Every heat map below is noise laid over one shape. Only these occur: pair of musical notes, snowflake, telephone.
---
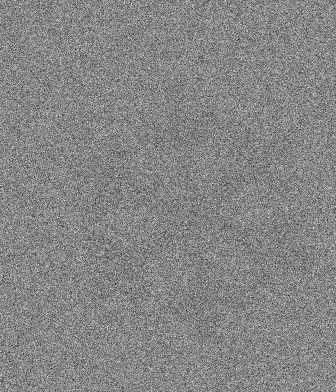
snowflake
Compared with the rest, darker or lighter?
darker
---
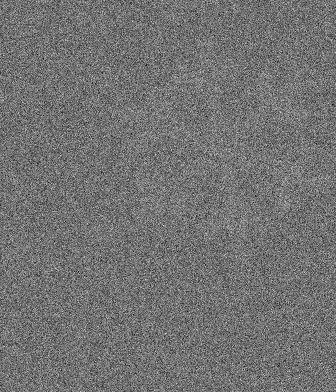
snowflake
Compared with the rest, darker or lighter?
lighter
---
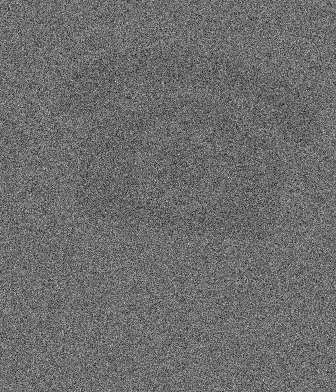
telephone
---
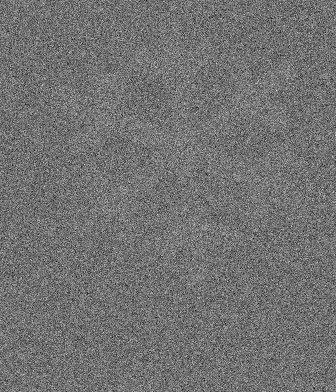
snowflake
